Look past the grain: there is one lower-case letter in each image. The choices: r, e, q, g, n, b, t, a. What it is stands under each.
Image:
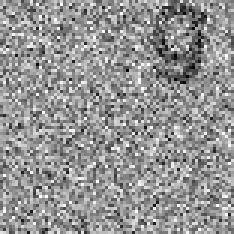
g
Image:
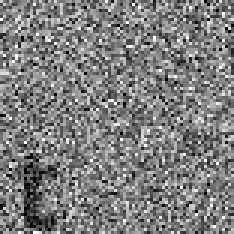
t
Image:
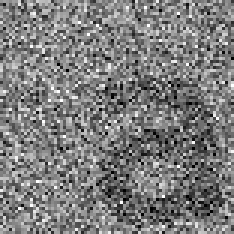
a
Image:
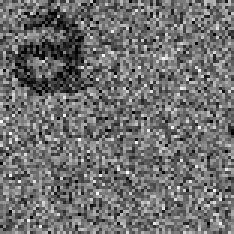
a
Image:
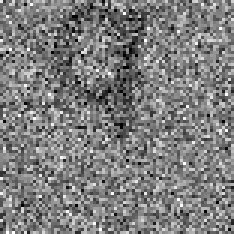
q
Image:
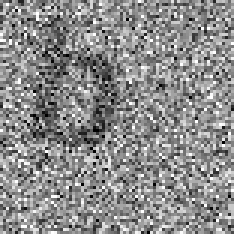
b
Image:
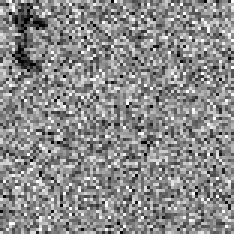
t
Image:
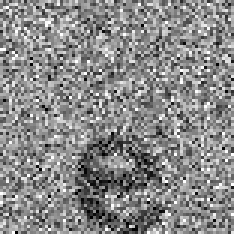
e
